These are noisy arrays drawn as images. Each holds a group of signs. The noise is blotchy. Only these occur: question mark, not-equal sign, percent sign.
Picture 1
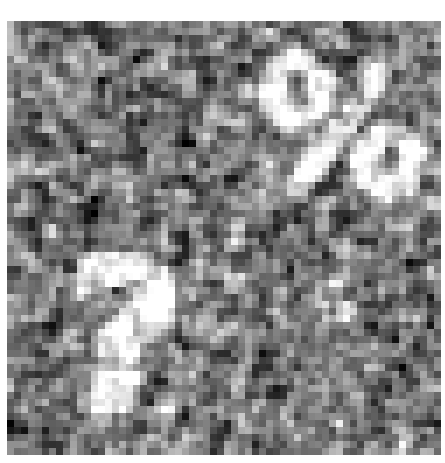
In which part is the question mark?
bottom left
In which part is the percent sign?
top right
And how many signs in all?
2
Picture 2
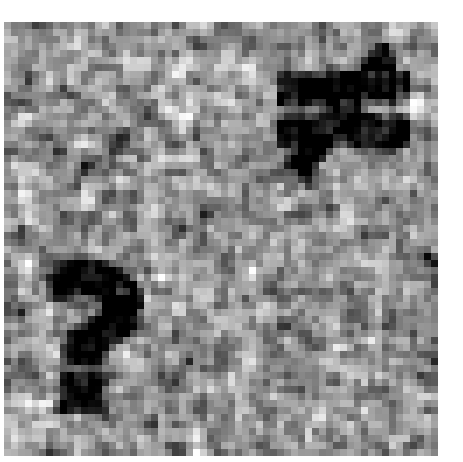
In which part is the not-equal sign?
top right
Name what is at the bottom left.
question mark
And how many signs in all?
2
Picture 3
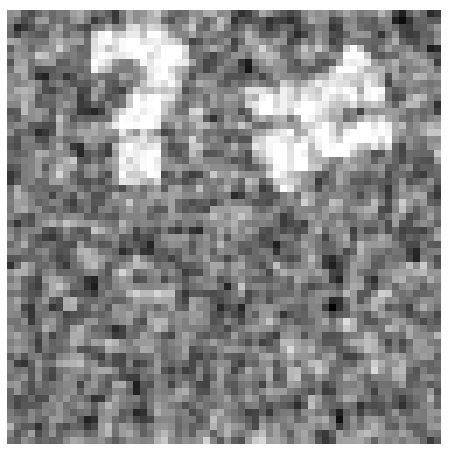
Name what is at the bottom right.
nothing
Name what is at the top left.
question mark
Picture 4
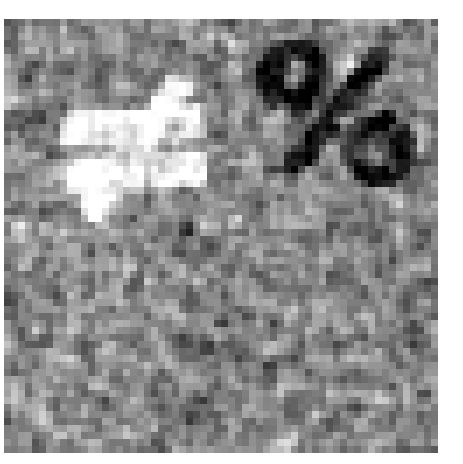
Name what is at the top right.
percent sign
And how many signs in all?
2
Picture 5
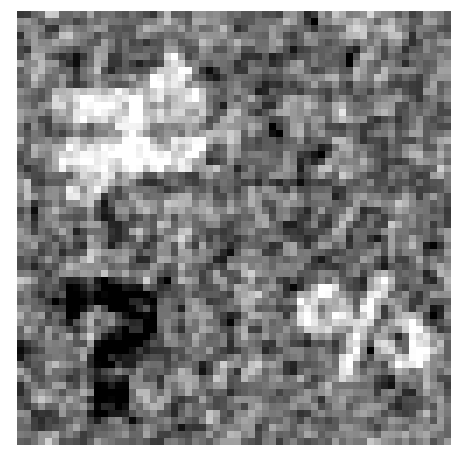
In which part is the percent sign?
bottom right
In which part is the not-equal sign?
top left
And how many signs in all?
3
